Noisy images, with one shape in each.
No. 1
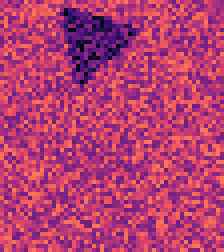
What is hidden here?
dark triangle, top middle
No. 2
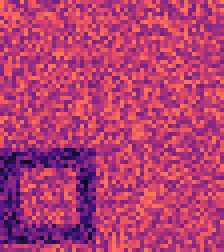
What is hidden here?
dark square frame, bottom left
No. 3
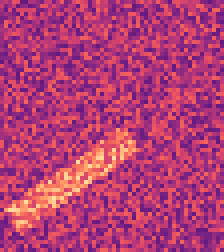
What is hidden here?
light bar
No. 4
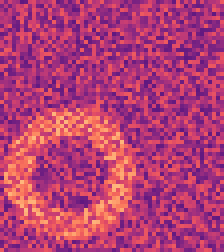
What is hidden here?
light ring
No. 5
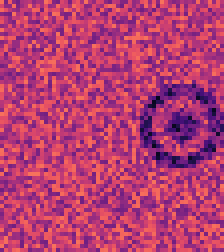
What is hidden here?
dark bullseye, middle right
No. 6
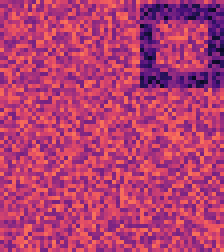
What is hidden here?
dark square frame, top right
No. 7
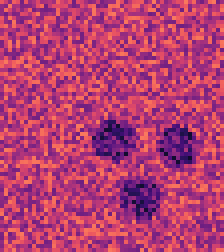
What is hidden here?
dark three dots
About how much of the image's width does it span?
half
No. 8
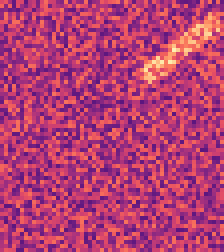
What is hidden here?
light bar, top right
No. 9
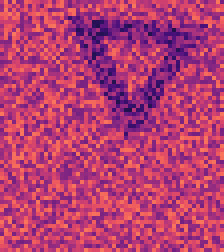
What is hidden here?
dark triangle frame
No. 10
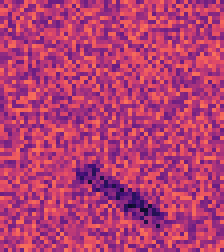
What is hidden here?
dark bar, bottom middle
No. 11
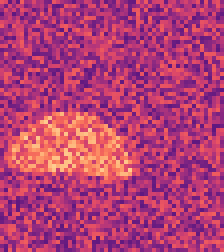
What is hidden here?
light half disc
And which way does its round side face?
up
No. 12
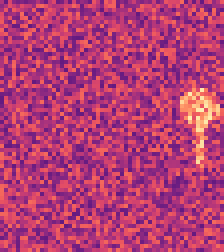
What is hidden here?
light lollipop, middle right
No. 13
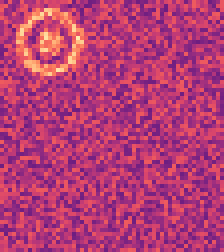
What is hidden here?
light bullseye, top left
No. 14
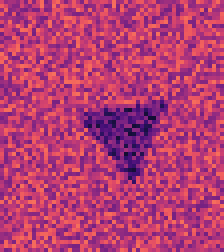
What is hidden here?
dark triangle, centre
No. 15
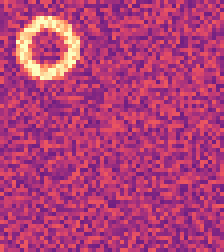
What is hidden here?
light ring, top left
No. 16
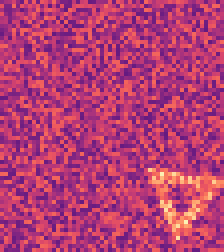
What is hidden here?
light triangle frame, bottom right
